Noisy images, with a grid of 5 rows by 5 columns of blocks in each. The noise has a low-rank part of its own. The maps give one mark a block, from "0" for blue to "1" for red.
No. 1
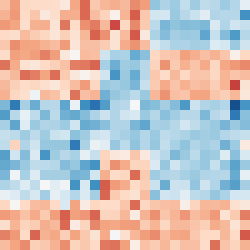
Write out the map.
11100
11011
00000
00100
11111
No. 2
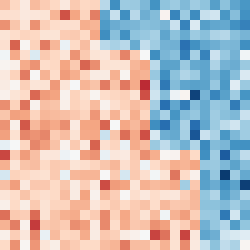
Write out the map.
11000
11100
11100
11110
11110
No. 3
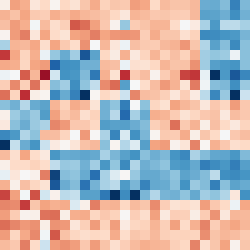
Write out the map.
11110
10110
01011
10000
11111
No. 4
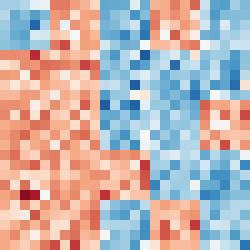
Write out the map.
01010
11000
11001
11100
11010
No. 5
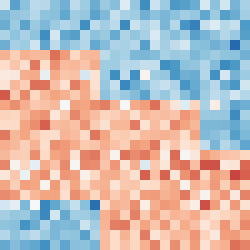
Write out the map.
00000
11000
11110
11111
00111
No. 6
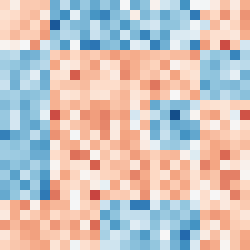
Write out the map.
10001
01110
01101
01111
11001
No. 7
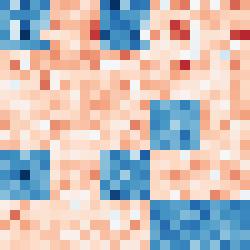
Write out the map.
01011
11111
11101
01011
11100
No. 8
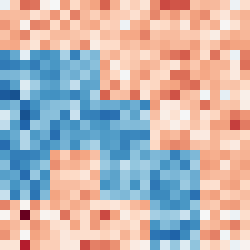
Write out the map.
11111
00111
00011
01001
11101
